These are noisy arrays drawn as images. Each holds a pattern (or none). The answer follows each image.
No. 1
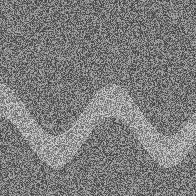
a wavy band
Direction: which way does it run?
left to right
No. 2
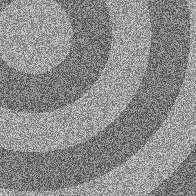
rings round one point
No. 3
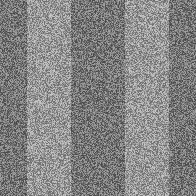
vertical stripes
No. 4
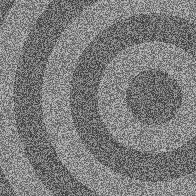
rings round one point
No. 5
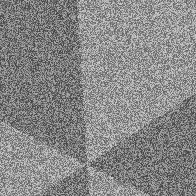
spokes from one point
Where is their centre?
bottom middle
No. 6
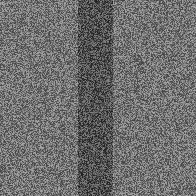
one vertical stripe
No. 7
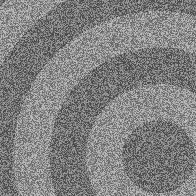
rings round one point
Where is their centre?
bottom right
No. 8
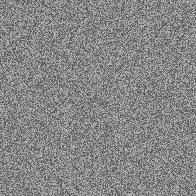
only noise
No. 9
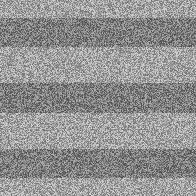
horizontal stripes
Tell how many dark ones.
3
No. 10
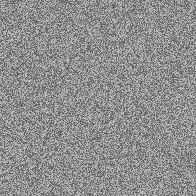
only noise
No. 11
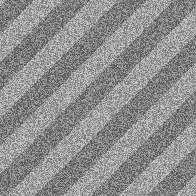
diagonal stripes
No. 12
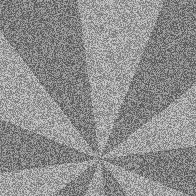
spokes from one point
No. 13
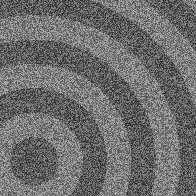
rings round one point
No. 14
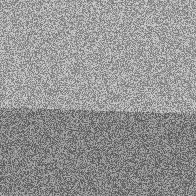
a sharp edge
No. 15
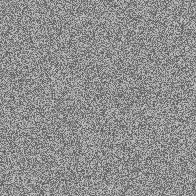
only noise
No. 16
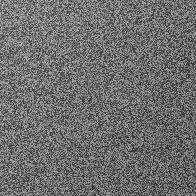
a smooth slope
